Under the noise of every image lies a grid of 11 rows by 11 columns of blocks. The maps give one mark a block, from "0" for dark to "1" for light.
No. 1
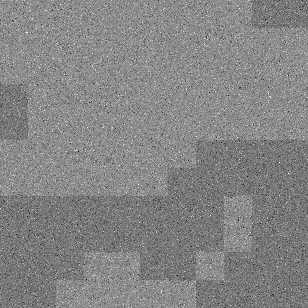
1 1 1 1 1 1 1 1 1 0 0
1 1 1 1 1 1 1 1 1 1 1
1 1 1 1 1 1 1 1 1 1 1
0 1 1 1 1 1 1 1 1 1 1
0 1 1 1 1 1 1 1 1 1 1
1 1 1 1 1 1 1 0 0 0 0
1 1 1 1 1 1 0 0 0 0 0
0 0 0 0 0 0 0 0 1 0 0
0 0 0 0 0 0 0 0 1 0 0
0 0 0 1 1 0 0 1 0 0 0
0 0 1 1 1 1 1 0 0 0 0
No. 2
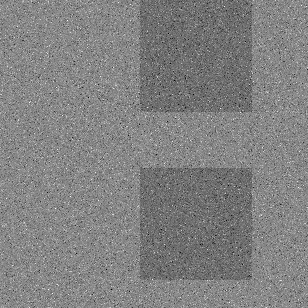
1 1 1 1 1 0 0 0 0 1 1
1 1 1 1 1 0 0 0 0 1 1
1 1 1 1 1 0 0 0 0 1 1
1 1 1 1 1 0 0 0 0 1 1
1 1 1 1 1 1 1 1 1 1 1
1 1 1 1 1 1 1 1 1 1 1
1 1 1 1 1 0 0 0 0 1 1
1 1 1 1 1 0 0 0 0 1 1
1 1 1 1 1 0 0 0 0 1 1
1 1 1 1 1 0 0 0 0 1 1
1 1 1 1 1 1 1 1 1 1 1
